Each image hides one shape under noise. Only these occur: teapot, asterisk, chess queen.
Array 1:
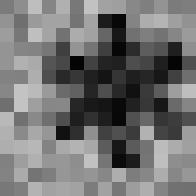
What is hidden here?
dark asterisk
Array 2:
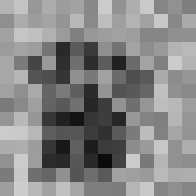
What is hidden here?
dark chess queen
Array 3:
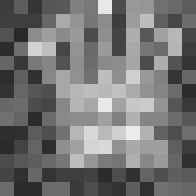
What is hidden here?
light chess queen
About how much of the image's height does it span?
nearly all
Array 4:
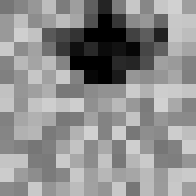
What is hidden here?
dark teapot
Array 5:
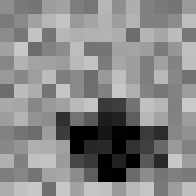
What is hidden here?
dark teapot
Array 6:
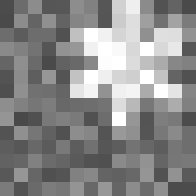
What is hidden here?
light asterisk
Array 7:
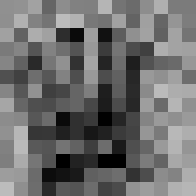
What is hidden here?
dark chess queen
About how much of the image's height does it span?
nearly all
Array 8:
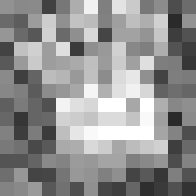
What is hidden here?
light chess queen
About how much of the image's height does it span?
nearly all
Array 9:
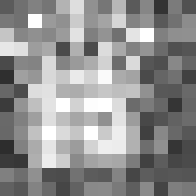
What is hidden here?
light chess queen
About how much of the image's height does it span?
nearly all
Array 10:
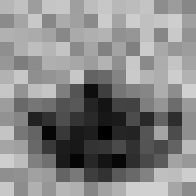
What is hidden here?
dark teapot
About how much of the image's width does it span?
nearly all
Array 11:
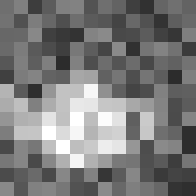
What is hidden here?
light teapot
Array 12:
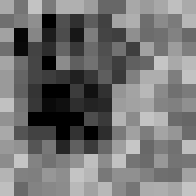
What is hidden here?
dark chess queen
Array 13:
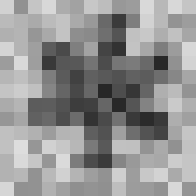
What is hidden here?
dark asterisk
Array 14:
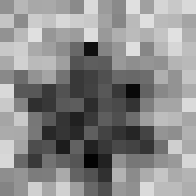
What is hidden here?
dark asterisk
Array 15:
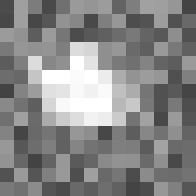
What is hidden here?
light teapot
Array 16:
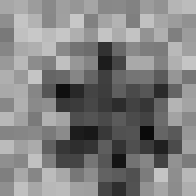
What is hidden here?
dark asterisk
